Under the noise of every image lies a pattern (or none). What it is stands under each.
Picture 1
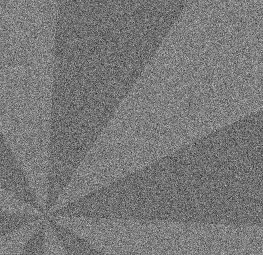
spokes from one point
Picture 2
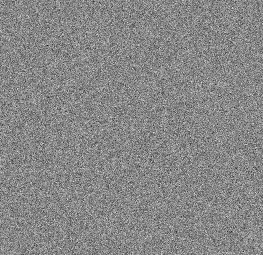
only noise
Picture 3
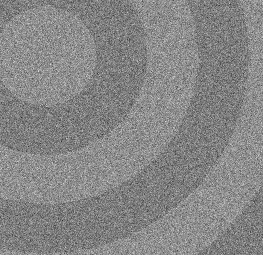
rings round one point
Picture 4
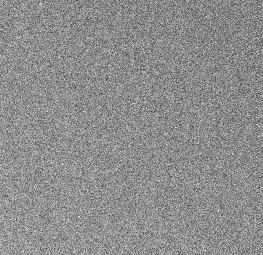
a smooth slope
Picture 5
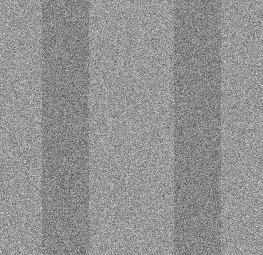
vertical stripes
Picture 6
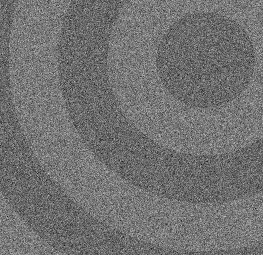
rings round one point
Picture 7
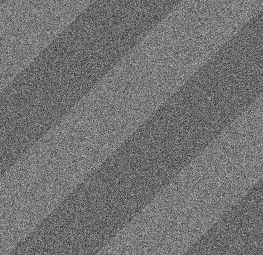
diagonal stripes
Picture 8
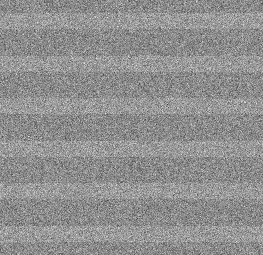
horizontal stripes
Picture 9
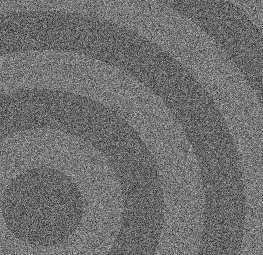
rings round one point
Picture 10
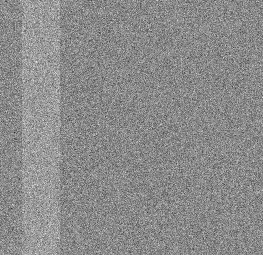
one vertical stripe
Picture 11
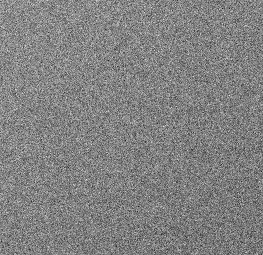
a smooth slope
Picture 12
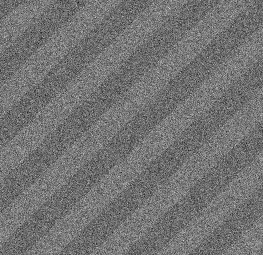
diagonal stripes
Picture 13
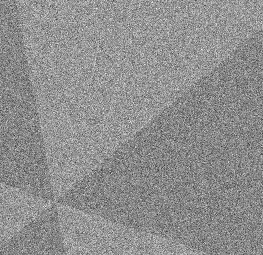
spokes from one point
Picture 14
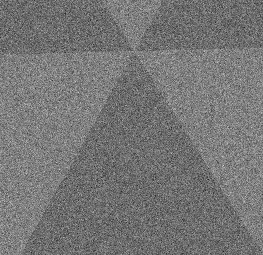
spokes from one point
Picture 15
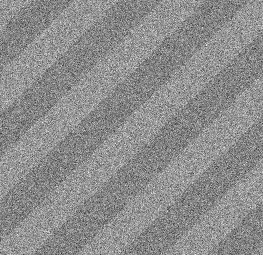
diagonal stripes
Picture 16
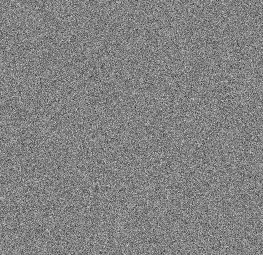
only noise
